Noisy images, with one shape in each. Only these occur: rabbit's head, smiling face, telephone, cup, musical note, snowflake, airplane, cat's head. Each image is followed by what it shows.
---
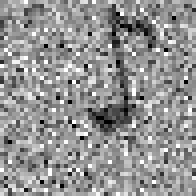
musical note
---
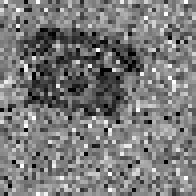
telephone
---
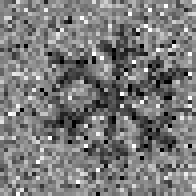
snowflake
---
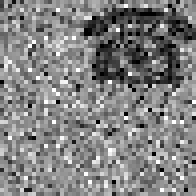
telephone
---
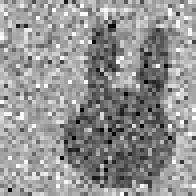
rabbit's head
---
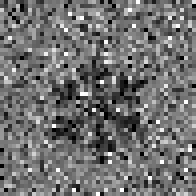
snowflake
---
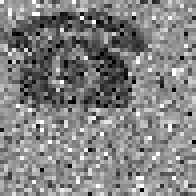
telephone
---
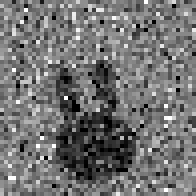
rabbit's head
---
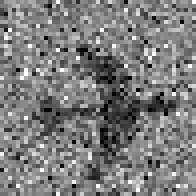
airplane
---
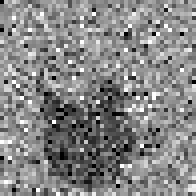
cat's head
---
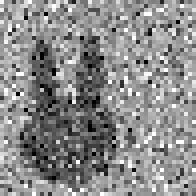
rabbit's head
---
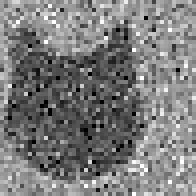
cat's head
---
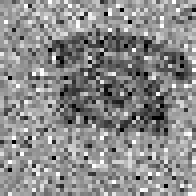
telephone
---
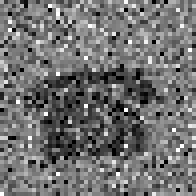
telephone
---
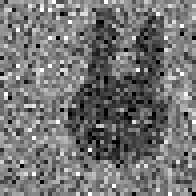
rabbit's head
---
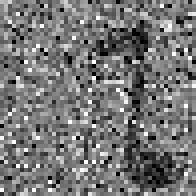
musical note
